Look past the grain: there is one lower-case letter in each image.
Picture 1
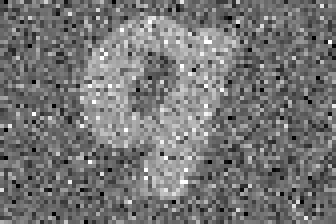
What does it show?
light q
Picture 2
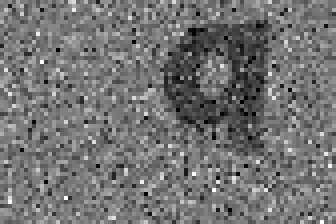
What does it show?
dark q
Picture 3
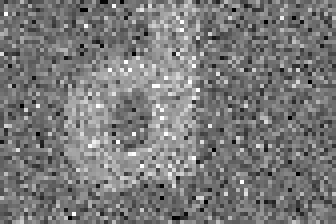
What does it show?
light d
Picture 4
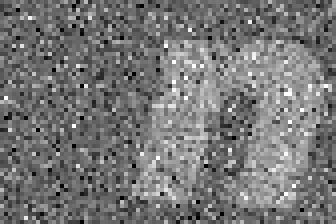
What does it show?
light n
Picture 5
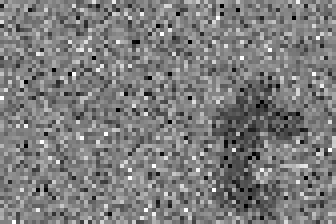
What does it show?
dark t
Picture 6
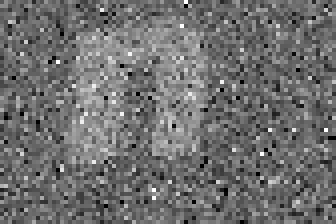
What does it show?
light n
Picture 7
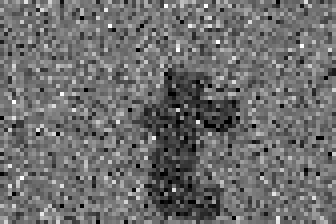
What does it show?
dark t
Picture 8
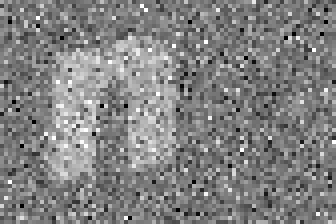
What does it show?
light n
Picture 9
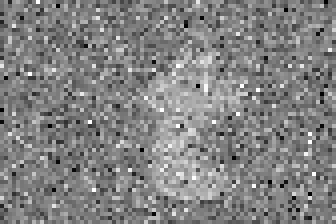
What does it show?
light t
